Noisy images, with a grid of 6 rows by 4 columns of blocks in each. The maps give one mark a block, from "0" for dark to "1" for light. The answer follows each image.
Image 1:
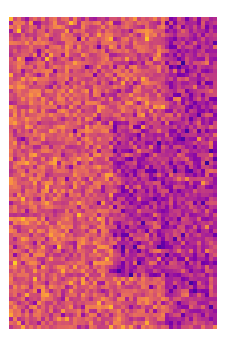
1110
1110
1100
1100
1100
1110
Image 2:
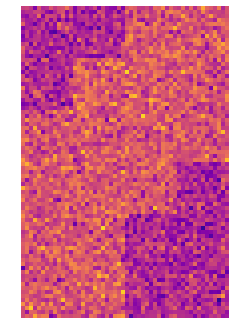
0011
0111
1111
1110
1100
1100
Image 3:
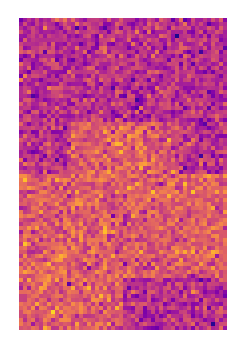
0000
0000
0110
1111
1111
1100
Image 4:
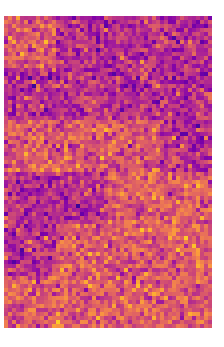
1000
0000
1110
0011
0111
1111
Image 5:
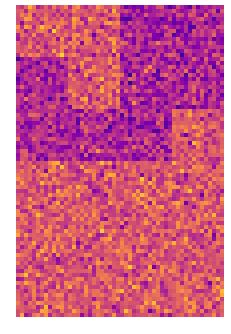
1100
0100
0001
1111
1111
1111
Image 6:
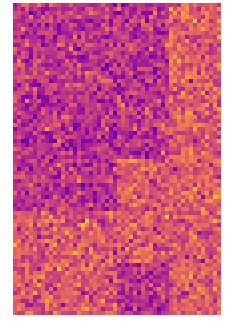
0001
0001
0001
0011
1111
1101
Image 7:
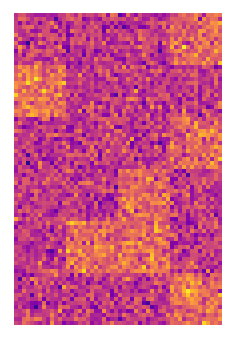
0001
1000
0001
0010
0110
0001
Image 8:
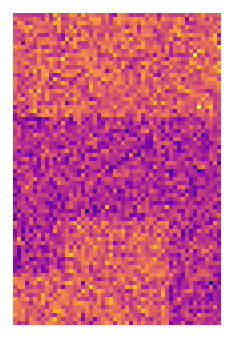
1111
1111
0000
0000
0110
1110
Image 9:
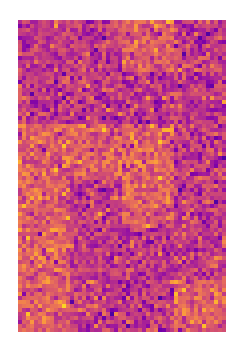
0010
0000
1110
1010
1000
1001
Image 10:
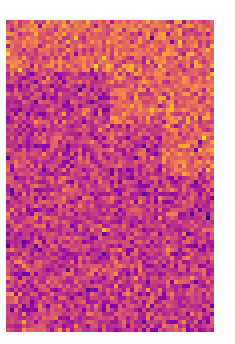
1111
0011
0001
0000
0000
0000
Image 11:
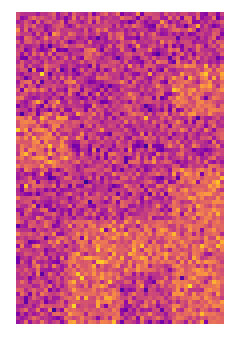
0000
0001
1000
0001
0111
0101
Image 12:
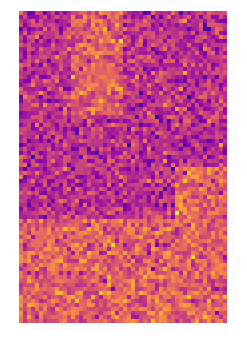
0100
0100
0000
0001
1111
1111
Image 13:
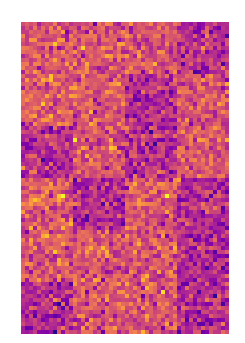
1110
1101
0101
1010
1110
0110
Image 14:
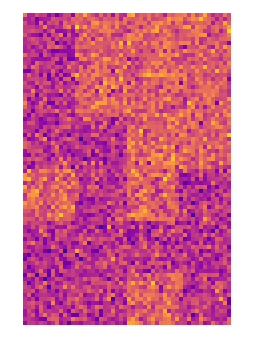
0111
0111
0011
1010
0000
0010
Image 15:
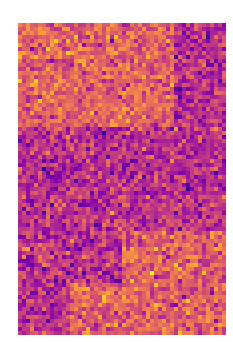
1110
1110
0000
0000
0011
0111
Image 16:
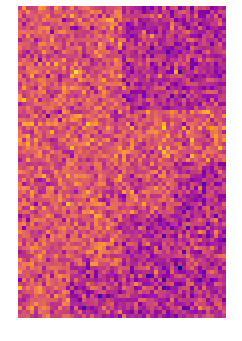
1100
1100
1111
1110
1100
1000
